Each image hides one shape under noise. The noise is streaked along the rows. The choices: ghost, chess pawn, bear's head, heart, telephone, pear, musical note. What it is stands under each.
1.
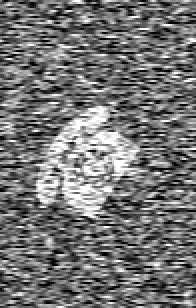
telephone
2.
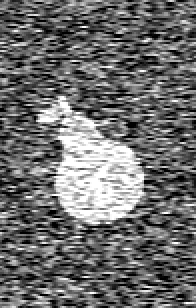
pear
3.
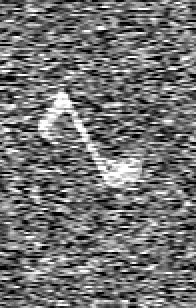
musical note
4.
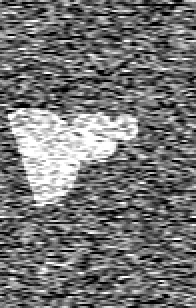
chess pawn
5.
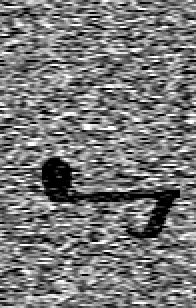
musical note
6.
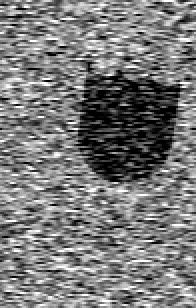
ghost
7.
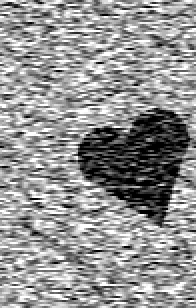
heart
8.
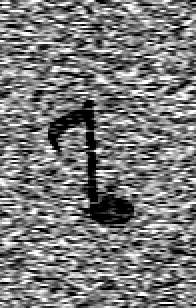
musical note
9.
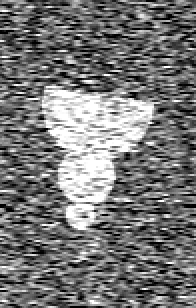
chess pawn
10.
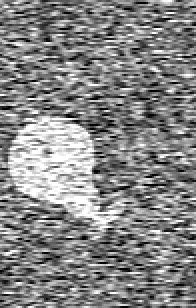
pear
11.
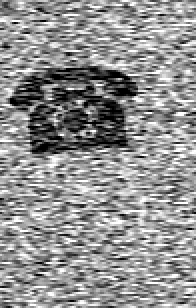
telephone
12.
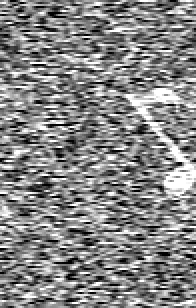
musical note
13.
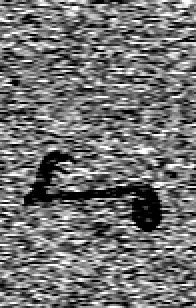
musical note
